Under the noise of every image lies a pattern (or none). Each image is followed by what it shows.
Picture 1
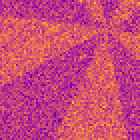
spokes from one point
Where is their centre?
top right
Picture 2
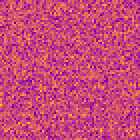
only noise
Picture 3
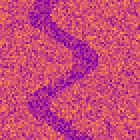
a wavy band
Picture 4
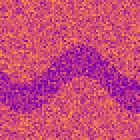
a wavy band
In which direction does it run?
left to right
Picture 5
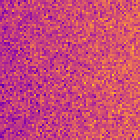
a smooth slope
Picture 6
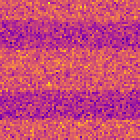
horizontal stripes
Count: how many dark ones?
2
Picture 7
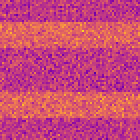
horizontal stripes
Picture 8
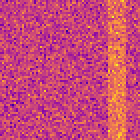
one vertical stripe
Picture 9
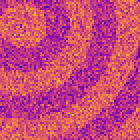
rings round one point
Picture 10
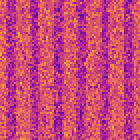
vertical stripes
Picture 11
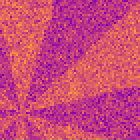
spokes from one point
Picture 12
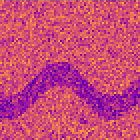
a wavy band
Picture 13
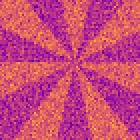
spokes from one point
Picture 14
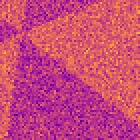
spokes from one point
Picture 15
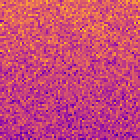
a smooth slope
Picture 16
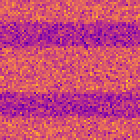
horizontal stripes
